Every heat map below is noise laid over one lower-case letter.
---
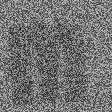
dark m
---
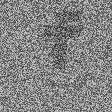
dark f
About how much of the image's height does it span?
half
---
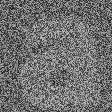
light a
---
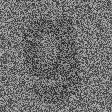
dark g
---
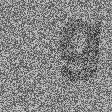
dark g
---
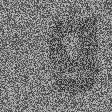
dark g
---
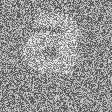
light a
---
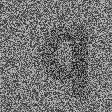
dark q
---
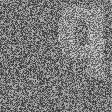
light q
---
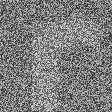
light r
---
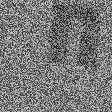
dark n
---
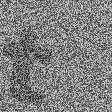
dark t
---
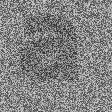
dark a
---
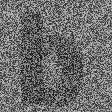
dark b
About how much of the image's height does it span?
nearly all
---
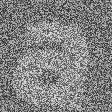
light a
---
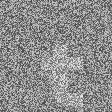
light t
